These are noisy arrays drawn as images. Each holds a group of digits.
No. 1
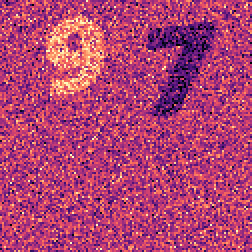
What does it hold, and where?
top left: light 9; top right: dark 7
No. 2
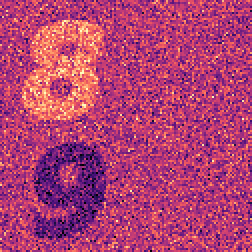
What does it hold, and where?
top left: light 8; bottom left: dark 9
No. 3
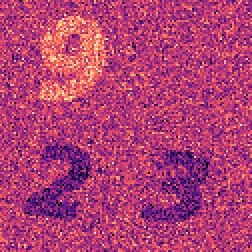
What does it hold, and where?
top left: light 9; bottom left: dark 2; bottom right: dark 3
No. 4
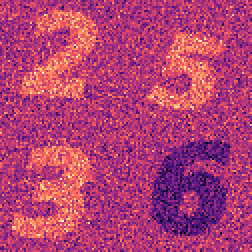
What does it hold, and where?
top left: light 2; top right: light 5; bottom left: light 3; bottom right: dark 6
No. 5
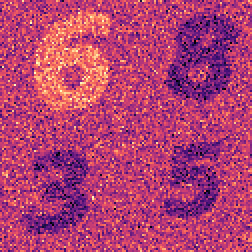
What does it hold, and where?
top left: light 6; top right: dark 8; bottom left: dark 3; bottom right: dark 5
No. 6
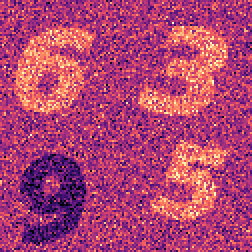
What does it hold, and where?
top left: light 6; top right: light 3; bottom left: dark 9; bottom right: light 5
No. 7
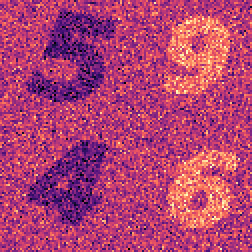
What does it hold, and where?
top left: dark 5; top right: light 9; bottom left: dark 4; bottom right: light 6
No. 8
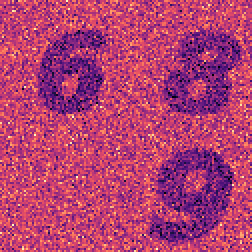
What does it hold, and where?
top left: dark 6; top right: dark 8; bottom right: dark 9
